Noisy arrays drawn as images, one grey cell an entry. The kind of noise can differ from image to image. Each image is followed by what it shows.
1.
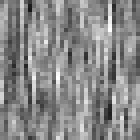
streaked along the columns
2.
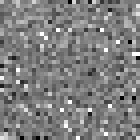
heavy tails
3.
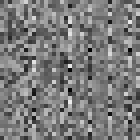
columns of uneven size
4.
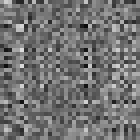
low rank plus noise
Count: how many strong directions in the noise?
one
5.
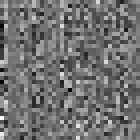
columns of uneven size
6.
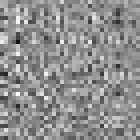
low rank plus noise
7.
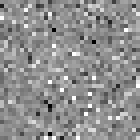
heavy tails
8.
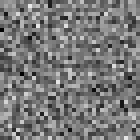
independent entries
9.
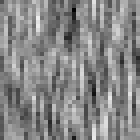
streaked along the columns
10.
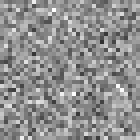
independent entries
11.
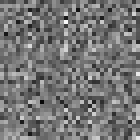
low rank plus noise
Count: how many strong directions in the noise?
three or four
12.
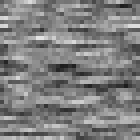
streaked along the rows
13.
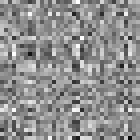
low rank plus noise
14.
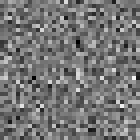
low rank plus noise
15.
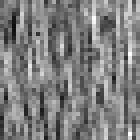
streaked along the columns
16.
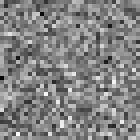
independent entries
